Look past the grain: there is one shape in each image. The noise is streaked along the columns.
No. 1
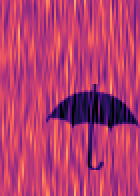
umbrella
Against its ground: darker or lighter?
darker
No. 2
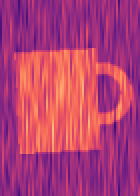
cup
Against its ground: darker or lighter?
lighter
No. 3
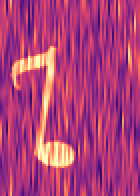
musical note
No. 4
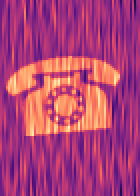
telephone
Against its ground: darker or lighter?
lighter
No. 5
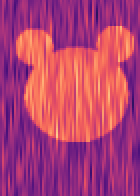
bear's head
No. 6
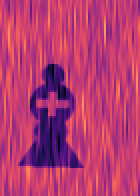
chess bishop
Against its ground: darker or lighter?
darker
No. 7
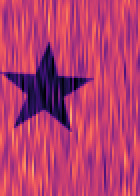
star
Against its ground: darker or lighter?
darker
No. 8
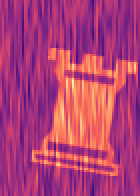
chess rook
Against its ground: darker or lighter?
lighter
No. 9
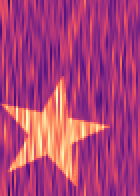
star
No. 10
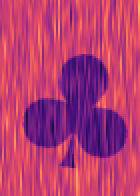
club
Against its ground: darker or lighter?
darker
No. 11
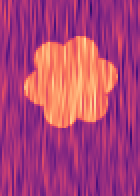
flower
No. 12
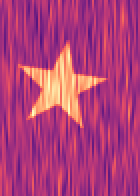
star
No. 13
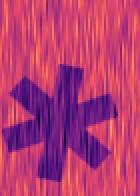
asterisk
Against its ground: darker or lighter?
darker
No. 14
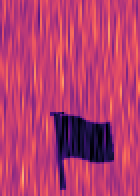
flag
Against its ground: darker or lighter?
darker
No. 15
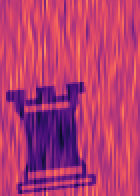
chess rook
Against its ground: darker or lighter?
darker
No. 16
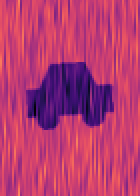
car
